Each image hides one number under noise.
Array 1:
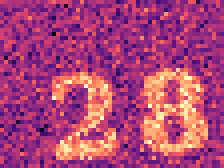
28
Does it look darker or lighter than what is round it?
lighter
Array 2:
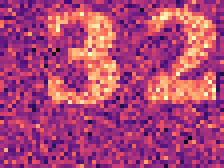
32
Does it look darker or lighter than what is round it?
lighter
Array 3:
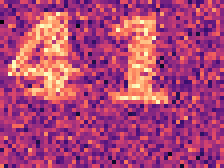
41
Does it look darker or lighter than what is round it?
lighter
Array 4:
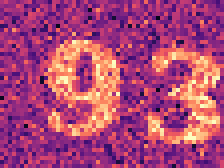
93
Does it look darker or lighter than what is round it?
lighter
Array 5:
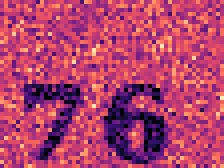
76
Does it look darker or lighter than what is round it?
darker
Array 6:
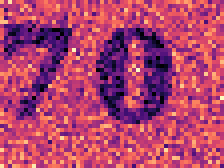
70
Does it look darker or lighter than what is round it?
darker
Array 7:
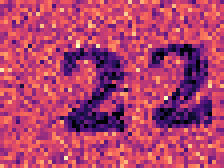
22
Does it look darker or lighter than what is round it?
darker
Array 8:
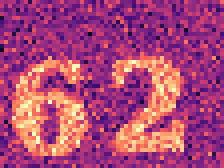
62
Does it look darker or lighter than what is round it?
lighter
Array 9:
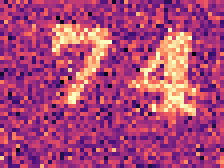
74
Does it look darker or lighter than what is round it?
lighter
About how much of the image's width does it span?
two thirds
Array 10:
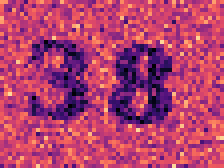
38
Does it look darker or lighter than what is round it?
darker
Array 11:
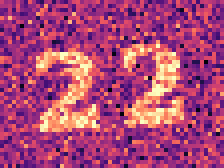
22
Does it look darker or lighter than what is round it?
lighter
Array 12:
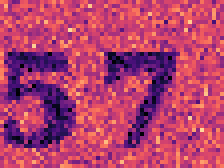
57
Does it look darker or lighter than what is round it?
darker
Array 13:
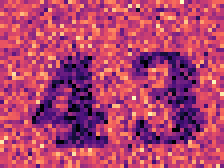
43
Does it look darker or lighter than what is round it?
darker
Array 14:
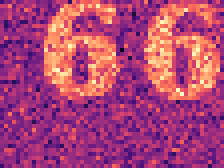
66
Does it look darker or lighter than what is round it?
lighter
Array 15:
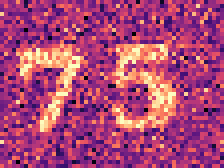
75
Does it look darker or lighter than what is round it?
lighter
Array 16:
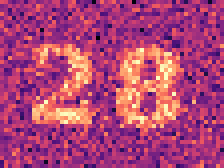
28
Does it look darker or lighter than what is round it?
lighter
